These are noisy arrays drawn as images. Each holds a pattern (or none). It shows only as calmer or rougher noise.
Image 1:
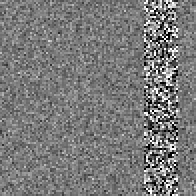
one vertical stripe
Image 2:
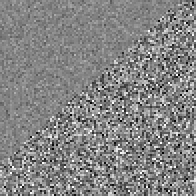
a sharp edge
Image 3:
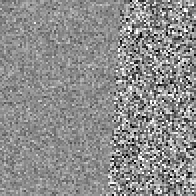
a sharp edge
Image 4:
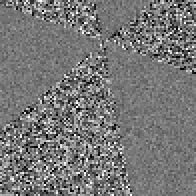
spokes from one point
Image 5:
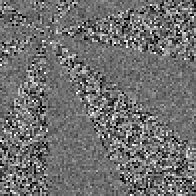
spokes from one point
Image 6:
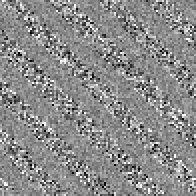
diagonal stripes
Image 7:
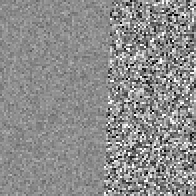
a sharp edge
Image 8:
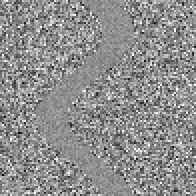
a wavy band
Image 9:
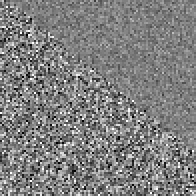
a sharp edge
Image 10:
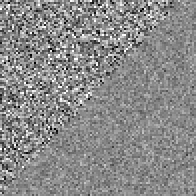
a sharp edge
